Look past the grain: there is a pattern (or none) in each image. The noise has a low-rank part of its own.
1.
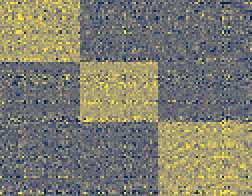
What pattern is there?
blocks along the diagonal
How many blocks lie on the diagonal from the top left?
3
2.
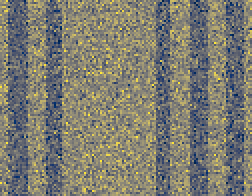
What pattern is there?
bands of columns
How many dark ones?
5
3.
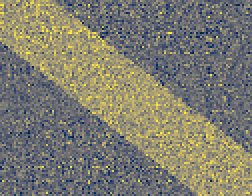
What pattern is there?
a diagonal band
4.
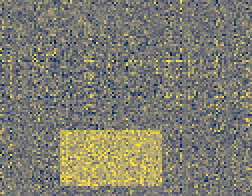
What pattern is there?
one block
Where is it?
bottom middle
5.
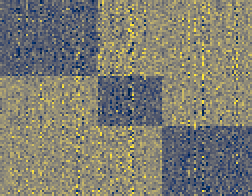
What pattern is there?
blocks along the diagonal
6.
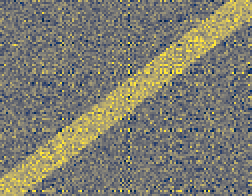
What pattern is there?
a diagonal band
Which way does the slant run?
bottom left to top right
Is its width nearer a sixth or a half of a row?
a sixth
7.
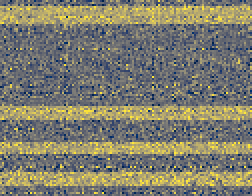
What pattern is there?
bands of rows
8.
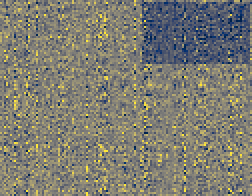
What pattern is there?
one block
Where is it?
top right
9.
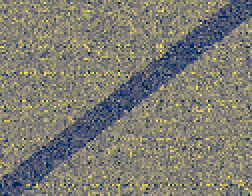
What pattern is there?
a diagonal band
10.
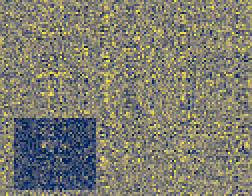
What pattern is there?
one block
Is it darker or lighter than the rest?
darker
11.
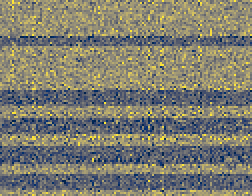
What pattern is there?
bands of rows
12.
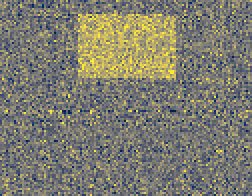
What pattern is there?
one block
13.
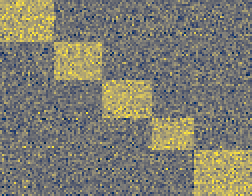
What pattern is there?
blocks along the diagonal
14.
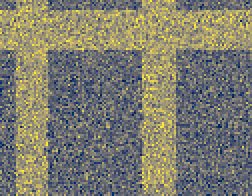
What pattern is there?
bands of rows crossing bands of columns
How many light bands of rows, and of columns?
1 and 2
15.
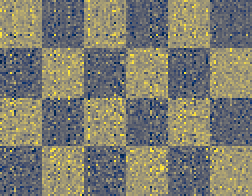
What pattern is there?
a checkerboard
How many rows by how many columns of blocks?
4 by 6
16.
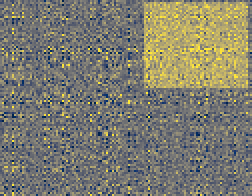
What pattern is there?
one block
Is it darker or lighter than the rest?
lighter
